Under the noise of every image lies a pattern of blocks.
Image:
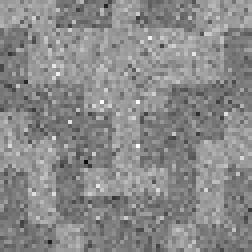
left and right mirror each other
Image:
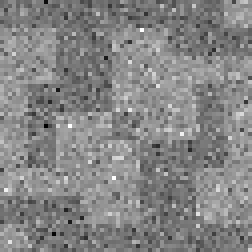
the same after a half turn
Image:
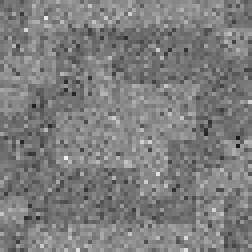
the same after a half turn
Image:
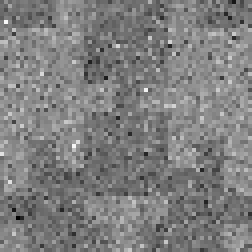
left and right mirror each other
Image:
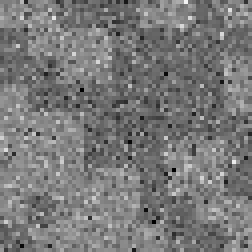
mirrored about the diagonal from the bottom left
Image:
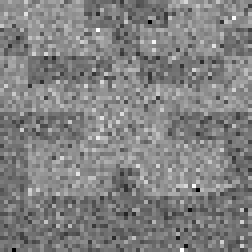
left and right mirror each other
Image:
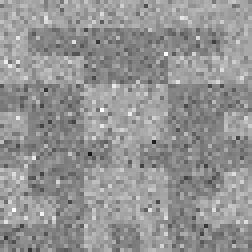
left and right mirror each other
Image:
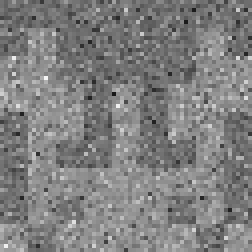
left and right mirror each other
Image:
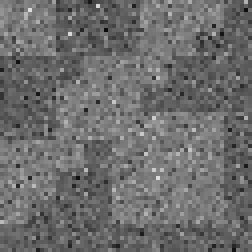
mirrored about the diagonal from the top left
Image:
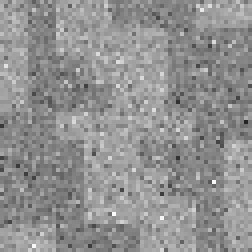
the same after a half turn
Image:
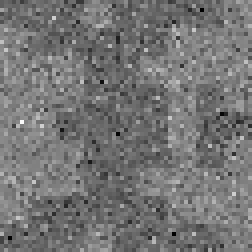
top and bottom mirror each other
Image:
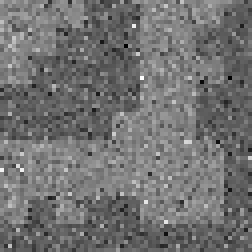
mirrored about the diagonal from the top left
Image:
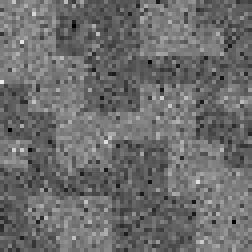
the same after a half turn
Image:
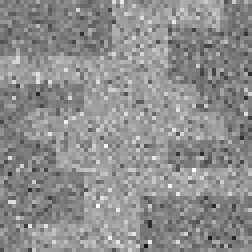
the same after a half turn
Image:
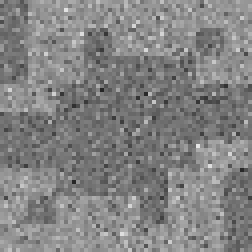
the same after a half turn
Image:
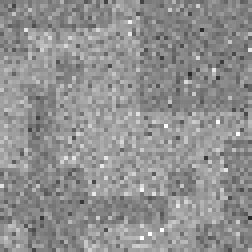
mirrored about the diagonal from the bottom left
